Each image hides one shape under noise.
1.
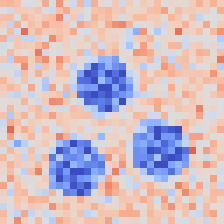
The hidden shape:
three dots
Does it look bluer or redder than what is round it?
bluer
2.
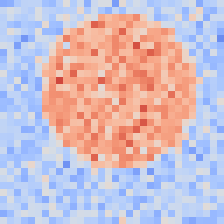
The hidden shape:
disc
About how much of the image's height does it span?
two thirds
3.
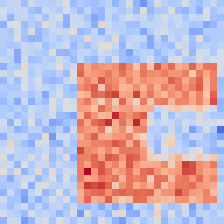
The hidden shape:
square with a notch
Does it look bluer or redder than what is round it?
redder
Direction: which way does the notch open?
right
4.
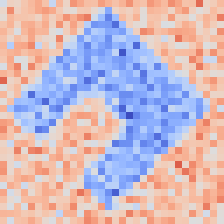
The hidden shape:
square with a notch
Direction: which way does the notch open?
down and left
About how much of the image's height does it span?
nearly all
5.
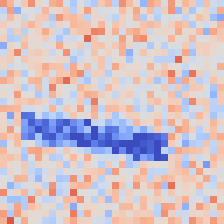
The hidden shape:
bar
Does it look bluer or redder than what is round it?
bluer
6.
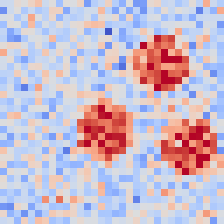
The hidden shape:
three dots
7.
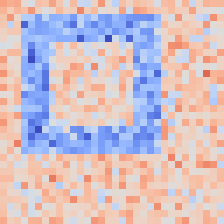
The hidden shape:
square frame
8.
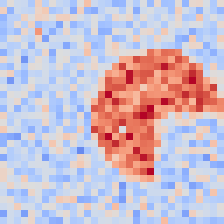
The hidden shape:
disc with a wedge cut out
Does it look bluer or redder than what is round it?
redder
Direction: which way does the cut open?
down and right
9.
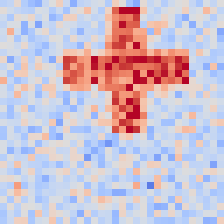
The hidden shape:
cross
